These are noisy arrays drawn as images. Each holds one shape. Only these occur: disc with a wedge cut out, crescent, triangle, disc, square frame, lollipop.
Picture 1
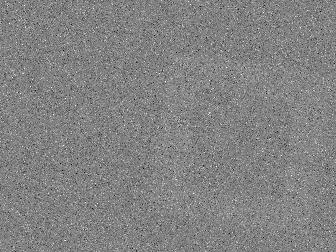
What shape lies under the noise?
square frame
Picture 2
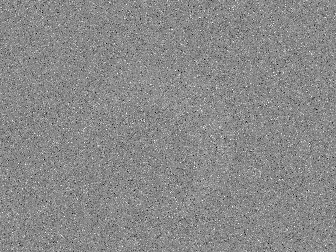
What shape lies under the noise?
crescent
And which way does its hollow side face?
down and left
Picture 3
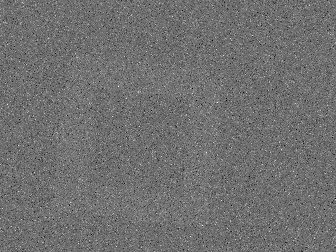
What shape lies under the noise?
square frame
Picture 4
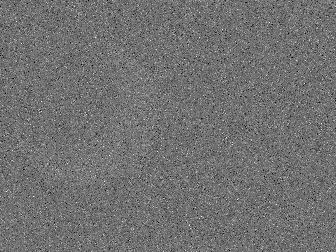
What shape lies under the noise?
crescent
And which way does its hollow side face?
up and left
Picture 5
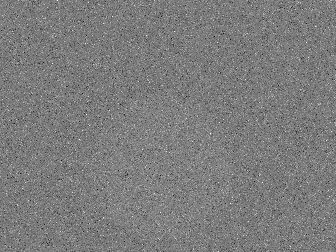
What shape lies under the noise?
disc
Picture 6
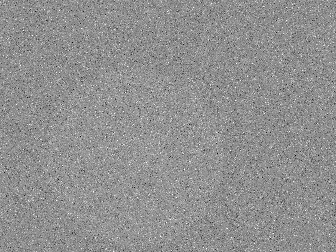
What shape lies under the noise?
disc
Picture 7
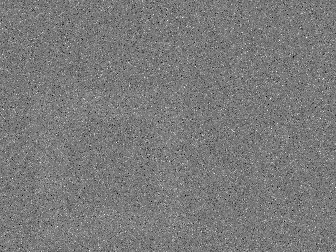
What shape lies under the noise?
square frame
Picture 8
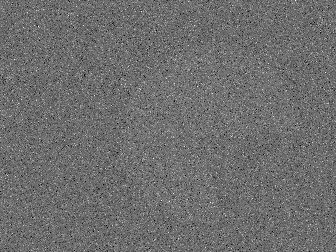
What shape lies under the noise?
disc with a wedge cut out
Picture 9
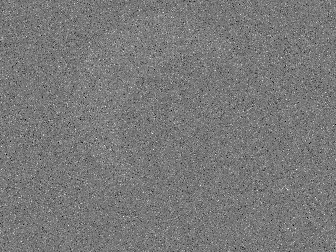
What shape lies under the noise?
crescent
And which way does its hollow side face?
down and right
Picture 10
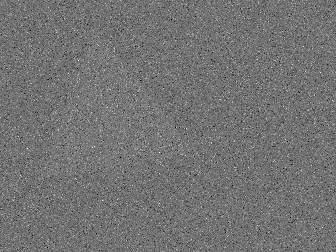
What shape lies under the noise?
triangle
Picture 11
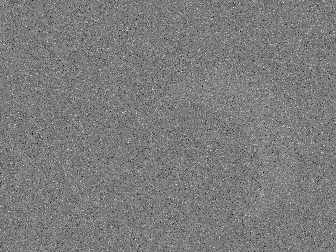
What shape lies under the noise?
crescent
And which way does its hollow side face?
down and left
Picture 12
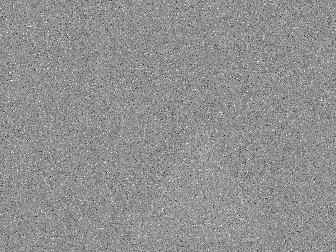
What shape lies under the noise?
triangle
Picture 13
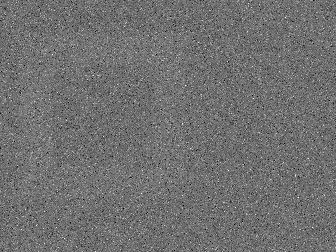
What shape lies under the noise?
square frame
